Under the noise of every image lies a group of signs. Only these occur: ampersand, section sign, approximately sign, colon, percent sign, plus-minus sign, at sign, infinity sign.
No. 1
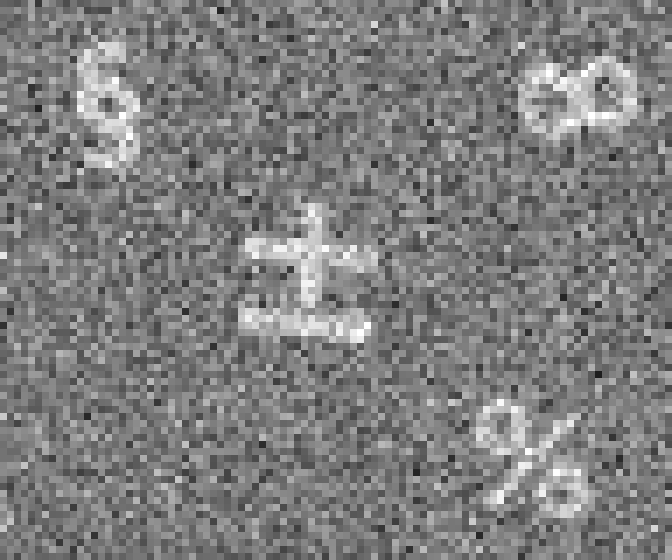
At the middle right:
nothing
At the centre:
plus-minus sign
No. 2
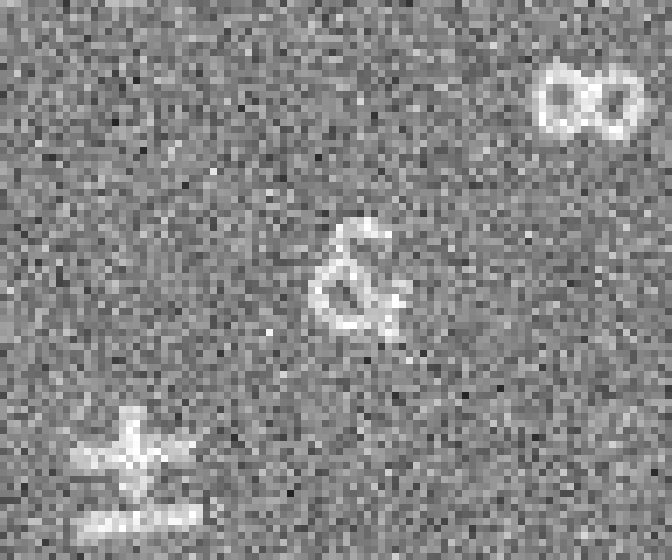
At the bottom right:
nothing
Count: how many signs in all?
3
